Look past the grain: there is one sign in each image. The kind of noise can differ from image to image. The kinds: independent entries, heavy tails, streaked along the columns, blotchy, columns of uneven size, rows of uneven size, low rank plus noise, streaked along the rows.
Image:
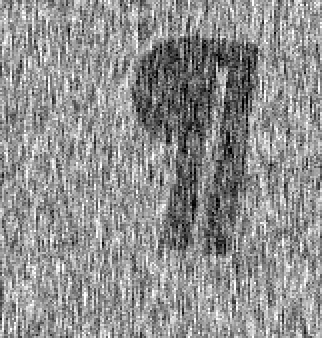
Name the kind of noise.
streaked along the columns
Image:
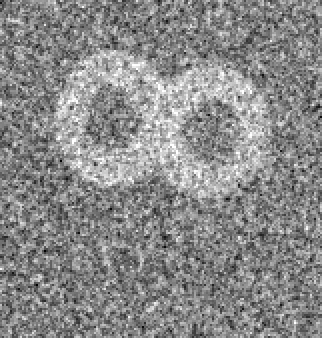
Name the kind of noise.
blotchy
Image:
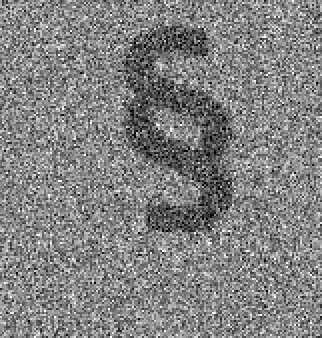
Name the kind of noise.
low rank plus noise
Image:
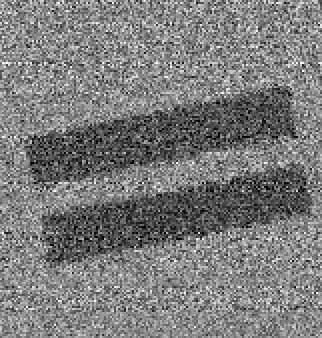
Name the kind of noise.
rows of uneven size
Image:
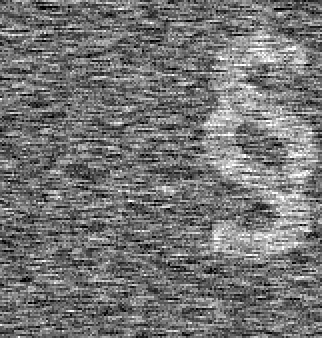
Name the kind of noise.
streaked along the rows
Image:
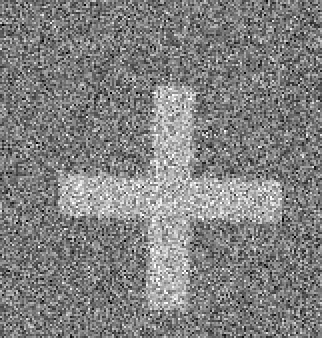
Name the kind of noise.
low rank plus noise
